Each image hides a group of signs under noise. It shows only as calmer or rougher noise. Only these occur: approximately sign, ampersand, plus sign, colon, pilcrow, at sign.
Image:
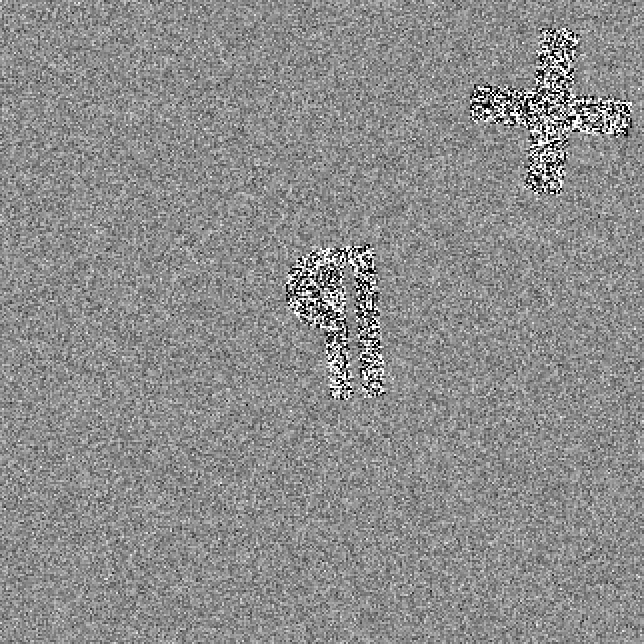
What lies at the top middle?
nothing
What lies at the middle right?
nothing
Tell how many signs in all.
2
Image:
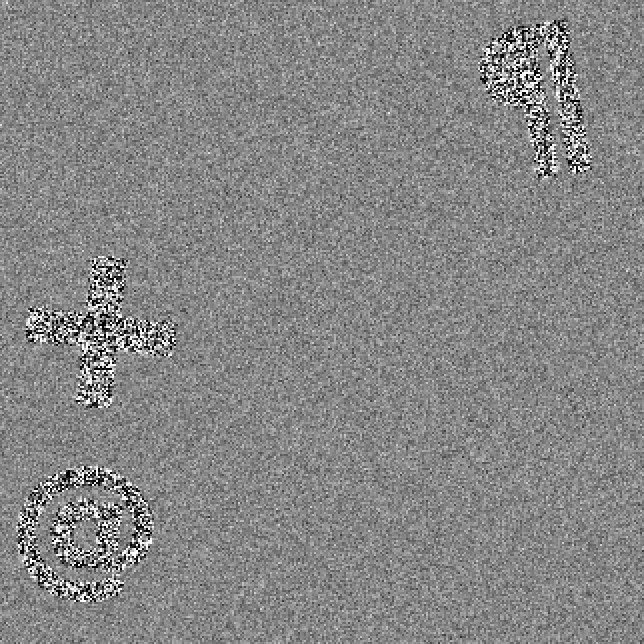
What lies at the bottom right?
nothing
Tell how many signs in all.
3
